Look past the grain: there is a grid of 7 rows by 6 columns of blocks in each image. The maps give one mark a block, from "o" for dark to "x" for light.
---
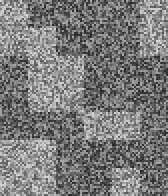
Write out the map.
x o o o o x
x x o o o x
o x x o o o
o x x o o o
o o o x x o
x x o o o o
x x o o x o
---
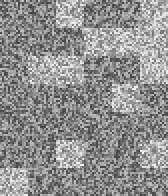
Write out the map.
o o x o o x
o o o x x x
o x x o o x
o o o o x o
o o o o o o
o o x o o x
x o o o o o
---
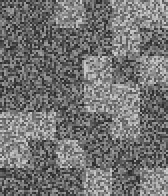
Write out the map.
o o x o x x
o o o o x o
o o o x o x
o o o x x o
x x o o x o
x o x o o o
o o o x o x
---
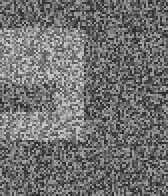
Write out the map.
o o o o o o
x x x o o o
x x x o o o
o o x o o o
x x x o o o
o o o o o o
o o o o o o
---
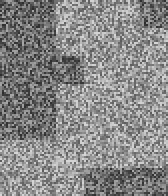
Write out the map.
o o x x x o
o o x x x x
o o o x x x
o o x x x x
o o x x x x
x x x x x x
x x x o o o
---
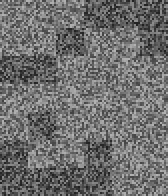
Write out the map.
x x x o o o
x x o x x o
o o x x x x
x x x x x x
x o x x x x
o x x o x x
o o o o x x
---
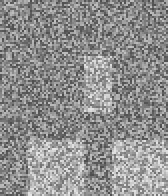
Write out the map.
o o o o o o
o o o o o o
o o o x o o
o o o x o o
o o o o o o
o x x o x x
o x x o x x
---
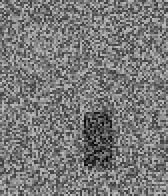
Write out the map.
x x x x x x
x x x x x x
x x x x x x
x x x x x x
x x x o x x
x x x o x x
x x x x x x
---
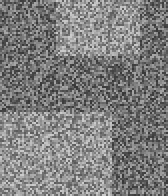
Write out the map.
o o x x x o
o o x x x o
o o o o o o
o o o o o o
x x x x o o
x x x x o o
x x x x o o
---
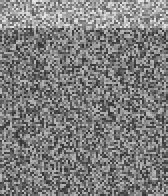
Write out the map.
x x x x x x
o o o o o o
o o o o o o
o o o o o o
o o o o o o
o o o o o o
o o o o o o
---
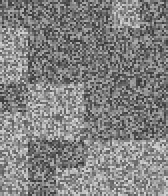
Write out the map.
o o o o x o
x o o o o o
x o o o o o
o x x o o o
x x x o o o
x o o x x x
x o x x x x
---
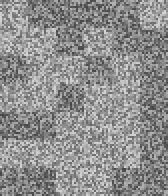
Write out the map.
x o o o o x
x x o x o o
o x x o x o
x x o x x o
o o x x x o
x x x x x o
o o x x o o
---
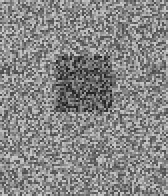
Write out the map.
x x x x x x
x x x x x x
x x o o x x
x x o o x x
x x x x x x
x x x x x x
x x x x x x
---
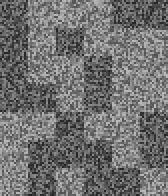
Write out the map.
o x x x o o
o x o x x x
o x x o x x
o o x o x x
x x o x x o
x o o o x o
x o x o o x
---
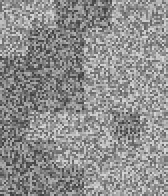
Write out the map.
x x o o x x
x o o x x x
o o o x x x
o o o x x x
o x x x o x
o o x x x x
o o o x x x
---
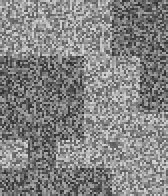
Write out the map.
x x x x o o
x x x x o o
o o o x x o
o o o x x o
o o o x x x
x o x x x x
o o o o x x
